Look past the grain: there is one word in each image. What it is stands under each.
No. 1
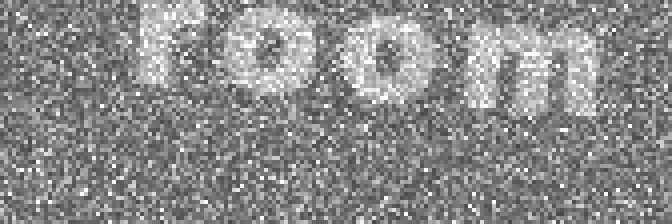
room
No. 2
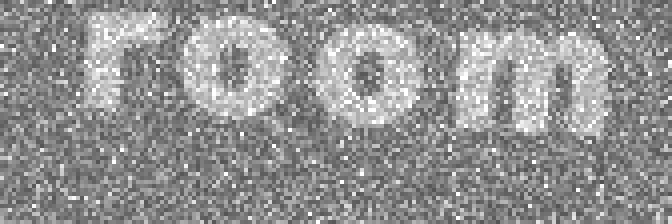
room
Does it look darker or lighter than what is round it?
lighter
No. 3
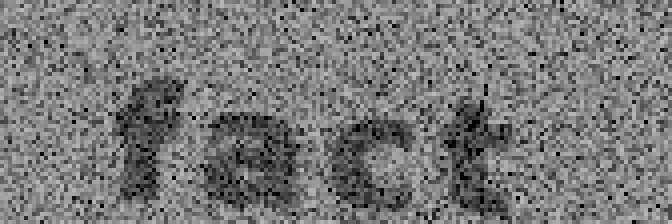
fact
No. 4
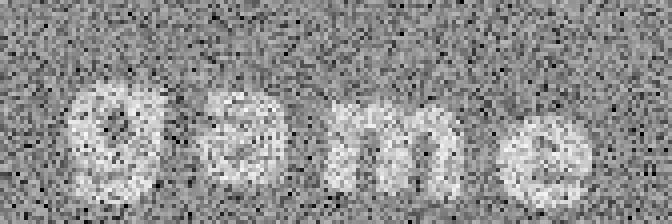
game
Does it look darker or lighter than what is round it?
lighter
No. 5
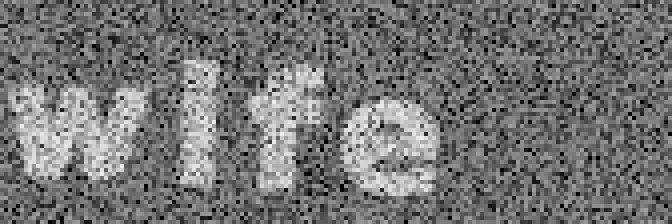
wife
